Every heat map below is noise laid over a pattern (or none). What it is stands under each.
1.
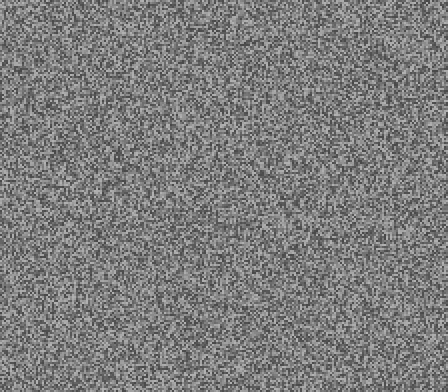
only noise
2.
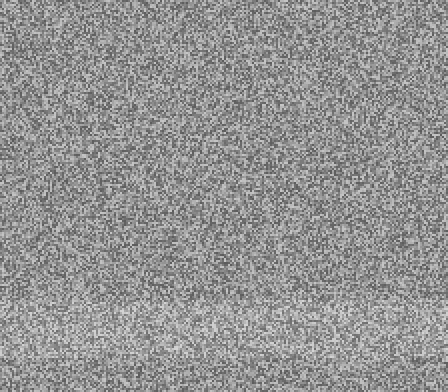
one horizontal stripe
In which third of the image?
bottom
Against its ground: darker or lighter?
lighter
